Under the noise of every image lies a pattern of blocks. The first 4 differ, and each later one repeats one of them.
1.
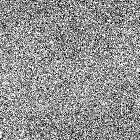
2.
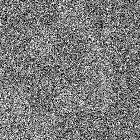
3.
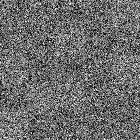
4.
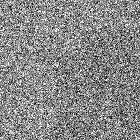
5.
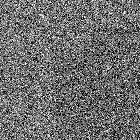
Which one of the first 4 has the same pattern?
4
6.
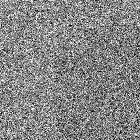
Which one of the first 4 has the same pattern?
4
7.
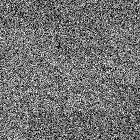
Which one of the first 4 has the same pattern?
1
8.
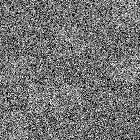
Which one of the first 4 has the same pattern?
3
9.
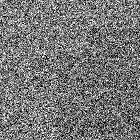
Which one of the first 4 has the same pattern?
4
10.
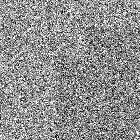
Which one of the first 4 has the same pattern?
4
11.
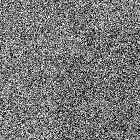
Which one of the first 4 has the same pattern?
4
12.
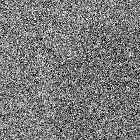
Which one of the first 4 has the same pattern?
4
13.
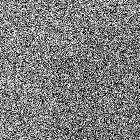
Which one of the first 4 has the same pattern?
4
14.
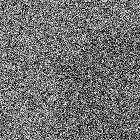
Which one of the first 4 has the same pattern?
4
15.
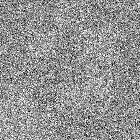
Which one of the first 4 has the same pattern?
2
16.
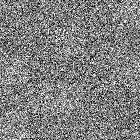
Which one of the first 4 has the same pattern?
3
